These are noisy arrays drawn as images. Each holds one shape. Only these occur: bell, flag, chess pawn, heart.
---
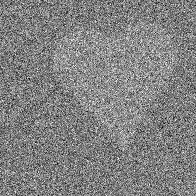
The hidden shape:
heart
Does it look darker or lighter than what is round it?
lighter
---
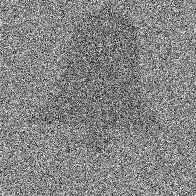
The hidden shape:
bell
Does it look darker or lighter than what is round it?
darker
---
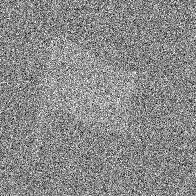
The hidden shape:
flag
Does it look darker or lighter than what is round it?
lighter
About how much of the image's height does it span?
two thirds
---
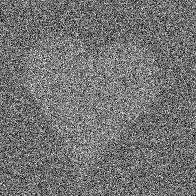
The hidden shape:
heart
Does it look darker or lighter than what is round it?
lighter
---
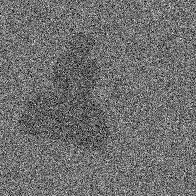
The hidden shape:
chess pawn
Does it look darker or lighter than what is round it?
darker
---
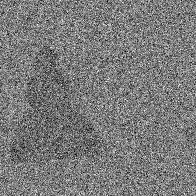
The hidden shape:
chess pawn
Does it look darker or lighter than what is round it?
darker
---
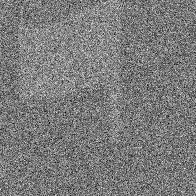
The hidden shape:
flag
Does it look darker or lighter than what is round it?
lighter
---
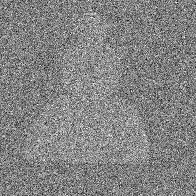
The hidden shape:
chess pawn
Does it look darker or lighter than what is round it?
lighter
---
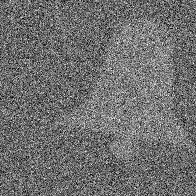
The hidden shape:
bell
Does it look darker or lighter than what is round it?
lighter
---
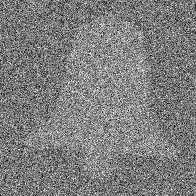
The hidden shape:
bell
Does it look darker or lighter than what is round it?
lighter
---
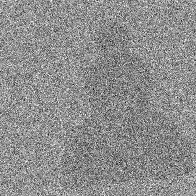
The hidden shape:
chess pawn
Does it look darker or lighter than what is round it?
darker
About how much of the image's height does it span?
nearly all
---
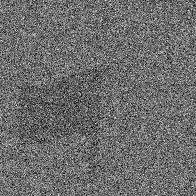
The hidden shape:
flag
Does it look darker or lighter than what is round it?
darker
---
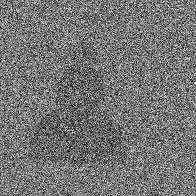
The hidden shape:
chess pawn
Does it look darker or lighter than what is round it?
darker
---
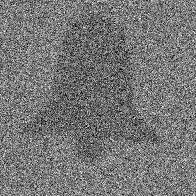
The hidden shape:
bell
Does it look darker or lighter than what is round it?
darker
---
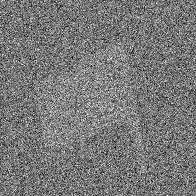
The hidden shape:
flag
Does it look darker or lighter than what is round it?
lighter
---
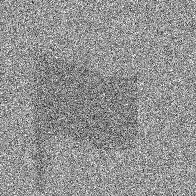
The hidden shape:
flag
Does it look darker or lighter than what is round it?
darker
